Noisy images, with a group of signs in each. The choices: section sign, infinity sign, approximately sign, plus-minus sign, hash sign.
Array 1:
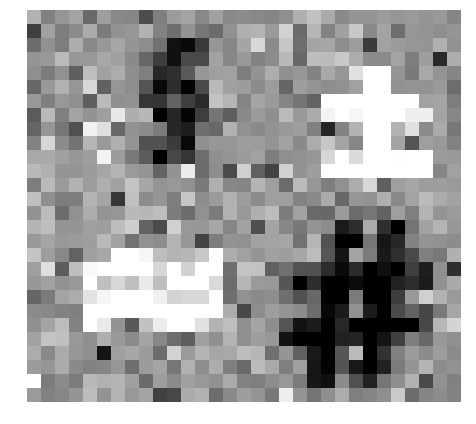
top left: dark section sign; top right: light plus-minus sign; bottom left: light approximately sign; bottom right: dark hash sign
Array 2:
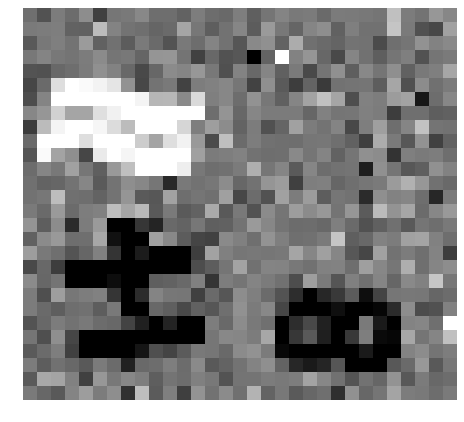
top left: light approximately sign; bottom left: dark plus-minus sign; bottom right: dark infinity sign
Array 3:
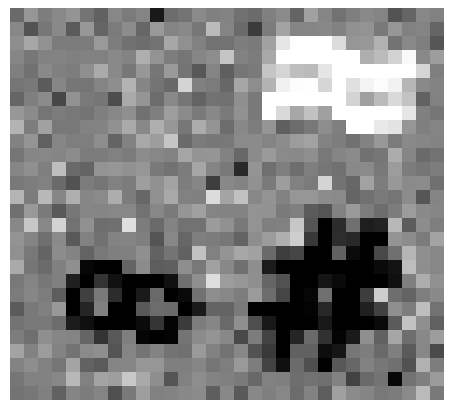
top right: light approximately sign; bottom left: dark infinity sign; bottom right: dark hash sign
